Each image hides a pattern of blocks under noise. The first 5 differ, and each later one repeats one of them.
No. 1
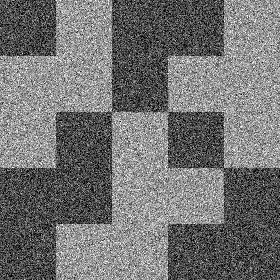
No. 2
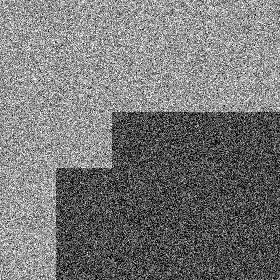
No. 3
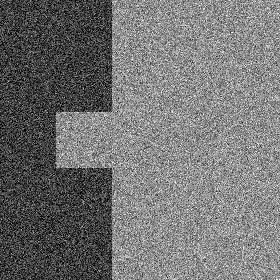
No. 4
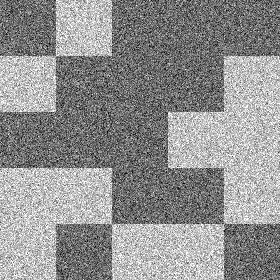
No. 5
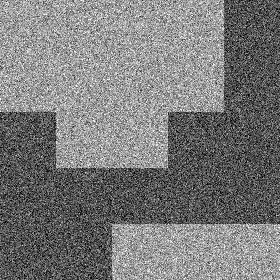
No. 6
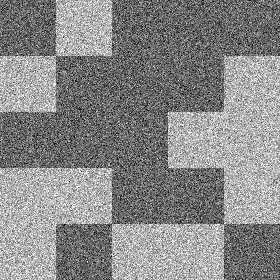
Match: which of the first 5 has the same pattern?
4
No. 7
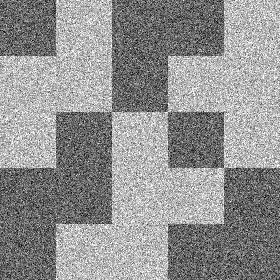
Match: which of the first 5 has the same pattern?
1
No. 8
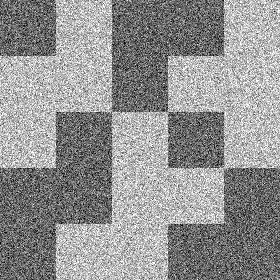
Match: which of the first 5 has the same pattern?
1
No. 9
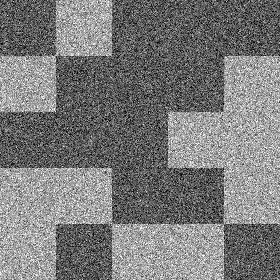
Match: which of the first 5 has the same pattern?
4
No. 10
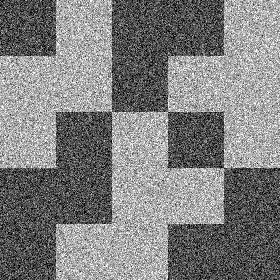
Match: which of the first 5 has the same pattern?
1
